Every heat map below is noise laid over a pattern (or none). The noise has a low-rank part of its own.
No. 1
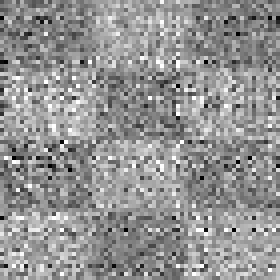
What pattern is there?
a checkerboard
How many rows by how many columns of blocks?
4 by 3
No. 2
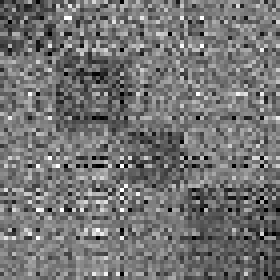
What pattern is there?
blocks along the diagonal
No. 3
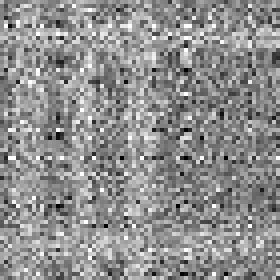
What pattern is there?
bands of rows crossing bands of columns
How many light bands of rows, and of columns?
2 and 3
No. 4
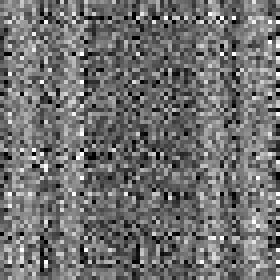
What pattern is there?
bands of columns
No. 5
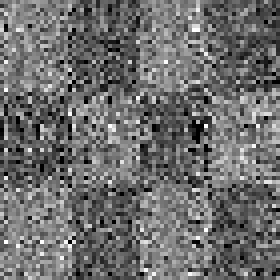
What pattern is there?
a checkerboard
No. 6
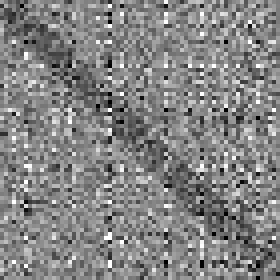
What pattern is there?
a diagonal band
